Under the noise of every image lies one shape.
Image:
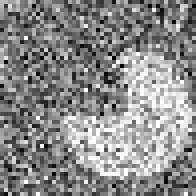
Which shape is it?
disc with a wedge cut out
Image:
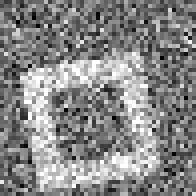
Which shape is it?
square frame
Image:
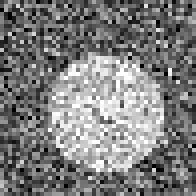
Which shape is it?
disc
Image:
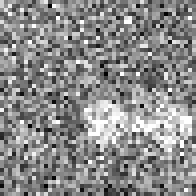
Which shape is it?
dumbbell
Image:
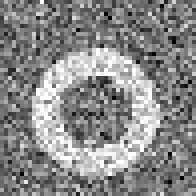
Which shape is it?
ring
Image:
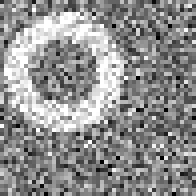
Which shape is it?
ring
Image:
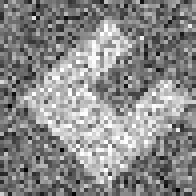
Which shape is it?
square with a notch
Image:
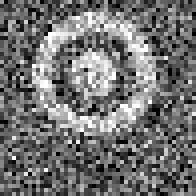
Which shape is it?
bullseye
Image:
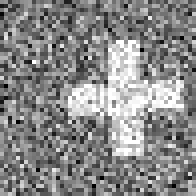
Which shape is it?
cross
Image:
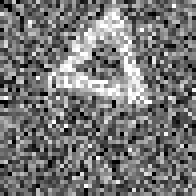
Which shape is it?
triangle frame
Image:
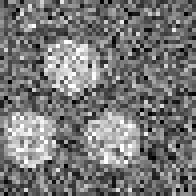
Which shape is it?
three dots
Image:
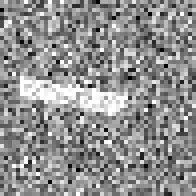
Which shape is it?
bar
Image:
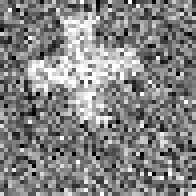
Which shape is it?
cross
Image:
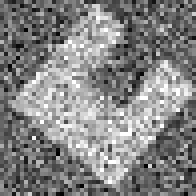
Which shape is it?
square with a notch
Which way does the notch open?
up and right
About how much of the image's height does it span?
nearly all
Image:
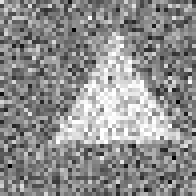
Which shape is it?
triangle
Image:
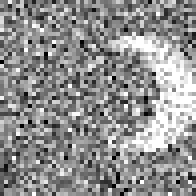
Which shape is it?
crescent
